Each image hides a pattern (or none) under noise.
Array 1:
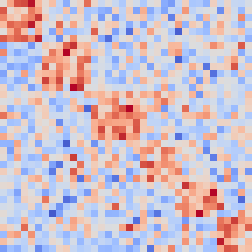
blocks along the diagonal
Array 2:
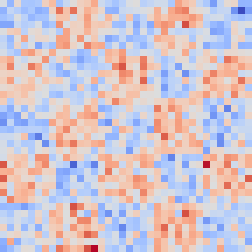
a checkerboard
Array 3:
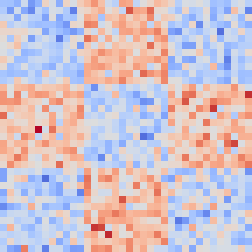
a checkerboard
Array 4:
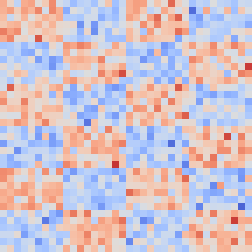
a checkerboard
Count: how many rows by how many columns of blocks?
6 by 4
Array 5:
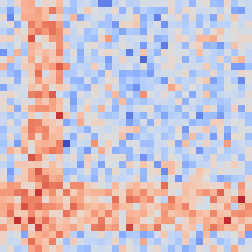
bands of rows crossing bands of columns
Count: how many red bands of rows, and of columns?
1 and 1
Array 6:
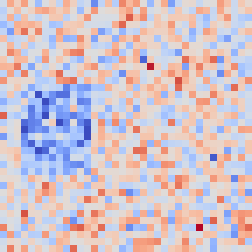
one block
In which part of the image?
middle left
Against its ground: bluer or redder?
bluer
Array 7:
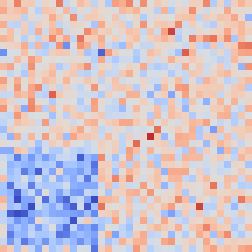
one block
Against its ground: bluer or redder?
bluer
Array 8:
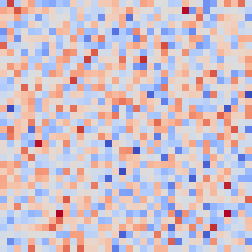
only noise
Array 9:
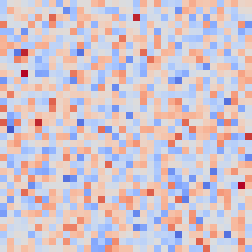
only noise
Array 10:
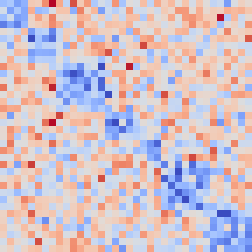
blocks along the diagonal
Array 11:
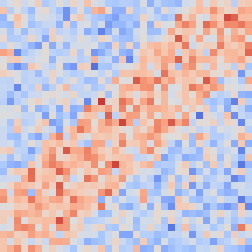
a diagonal band
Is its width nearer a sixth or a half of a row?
a half
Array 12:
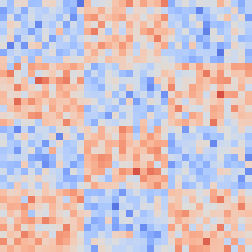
a checkerboard
